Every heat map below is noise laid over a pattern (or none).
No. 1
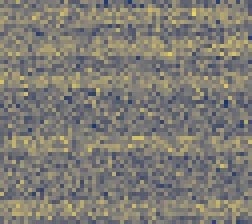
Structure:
bands of rows
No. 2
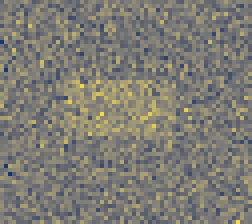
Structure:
one block
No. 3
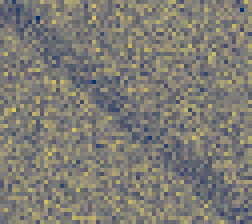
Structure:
a diagonal band
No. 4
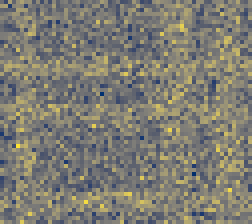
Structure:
bands of rows crossing bands of columns
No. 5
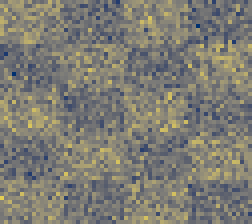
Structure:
a checkerboard
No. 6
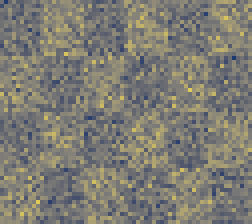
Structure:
a checkerboard
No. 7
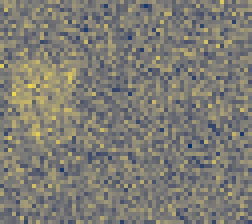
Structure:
one block
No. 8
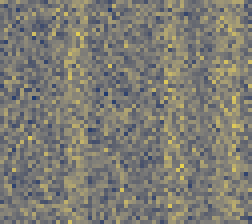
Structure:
bands of columns
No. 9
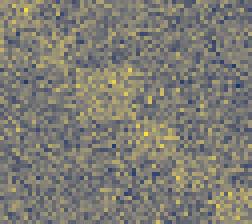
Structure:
blocks along the diagonal
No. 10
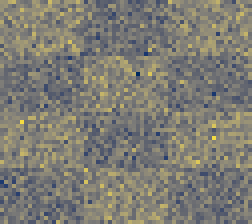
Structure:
a checkerboard
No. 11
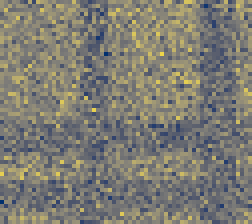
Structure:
bands of rows crossing bands of columns
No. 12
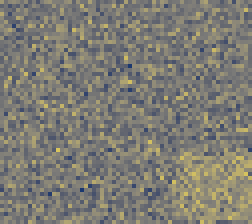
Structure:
one block
